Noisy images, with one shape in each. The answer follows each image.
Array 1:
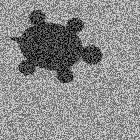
dark turtle
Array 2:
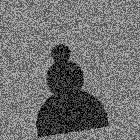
dark chess pawn
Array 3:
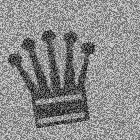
dark chess queen
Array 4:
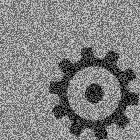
dark gear
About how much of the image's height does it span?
two thirds
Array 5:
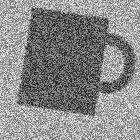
dark cup
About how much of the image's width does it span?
nearly all
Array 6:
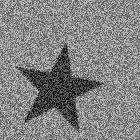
dark star
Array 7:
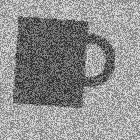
dark cup
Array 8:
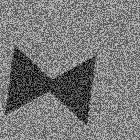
dark bow tie
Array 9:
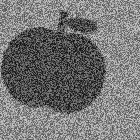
dark apple
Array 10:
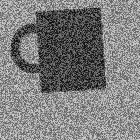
dark cup
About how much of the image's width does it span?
two thirds
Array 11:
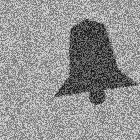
dark bell
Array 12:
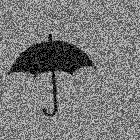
dark umbrella
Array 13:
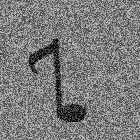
dark musical note
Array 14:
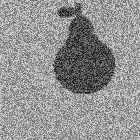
dark pear
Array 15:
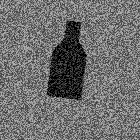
dark bottle
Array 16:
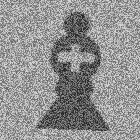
dark chess bishop
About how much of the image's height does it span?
nearly all
